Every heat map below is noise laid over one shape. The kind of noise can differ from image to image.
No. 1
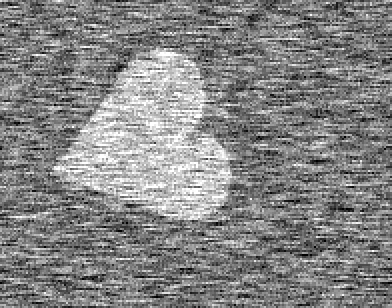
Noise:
streaked along the rows
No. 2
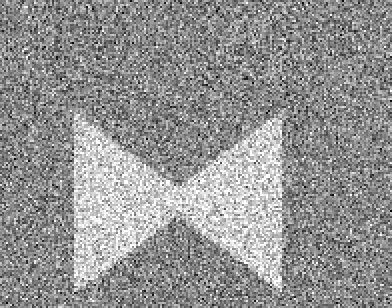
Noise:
low rank plus noise
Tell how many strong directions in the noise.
one
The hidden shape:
bow tie
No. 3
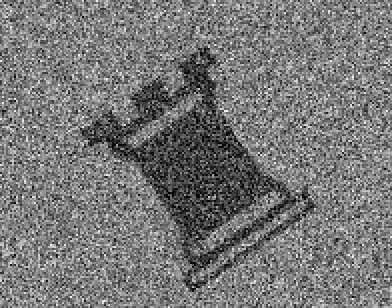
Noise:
low rank plus noise
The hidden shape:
chess rook
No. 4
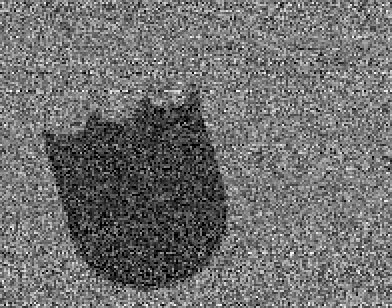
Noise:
rows of uneven size
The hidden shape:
ghost
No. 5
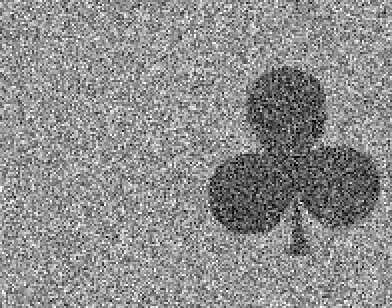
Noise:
independent entries
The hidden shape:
club
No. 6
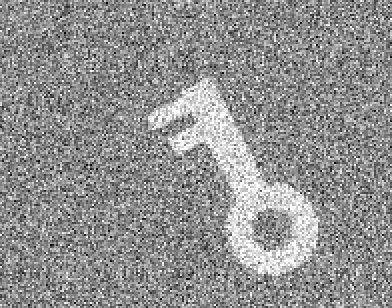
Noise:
low rank plus noise
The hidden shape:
key
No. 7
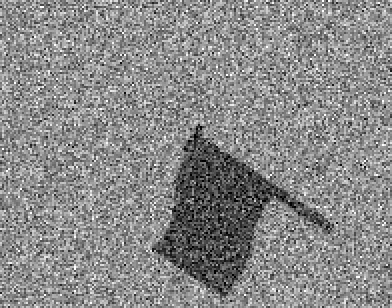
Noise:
low rank plus noise
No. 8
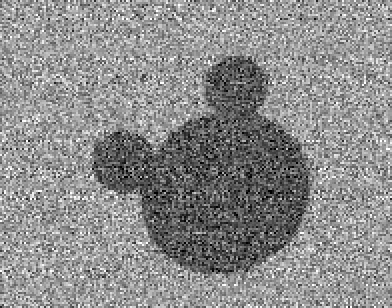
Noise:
rows of uneven size
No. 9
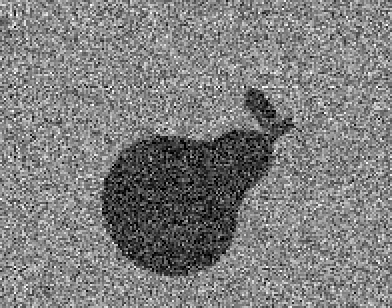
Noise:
low rank plus noise
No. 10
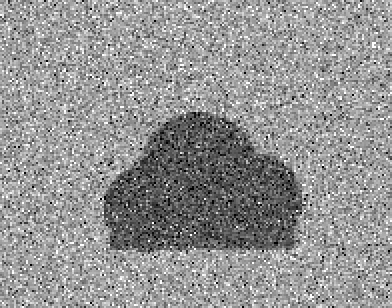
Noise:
heavy tails
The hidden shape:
cloud
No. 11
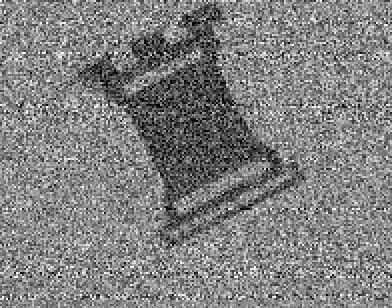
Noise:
rows of uneven size
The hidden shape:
chess rook
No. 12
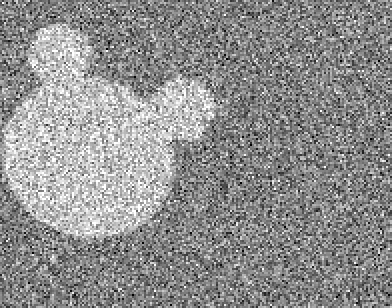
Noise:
low rank plus noise
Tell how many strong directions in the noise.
one
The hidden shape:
bear's head
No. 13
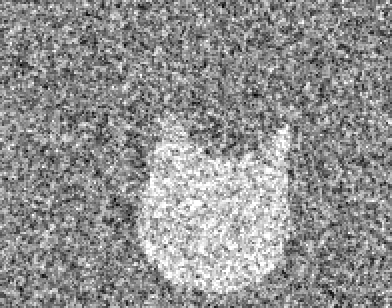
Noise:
blotchy
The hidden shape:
cat's head
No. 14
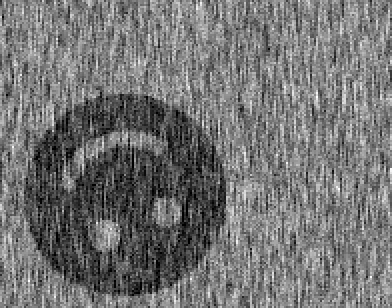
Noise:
streaked along the columns
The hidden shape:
smiling face
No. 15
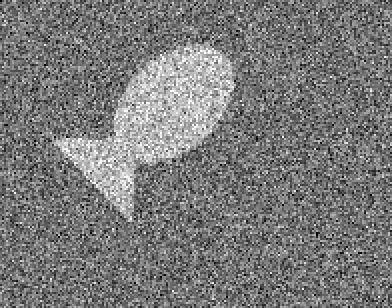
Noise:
independent entries
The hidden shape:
fish
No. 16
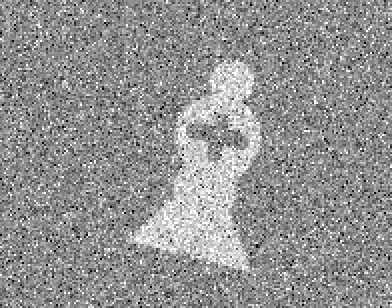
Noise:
heavy tails
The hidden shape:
chess bishop
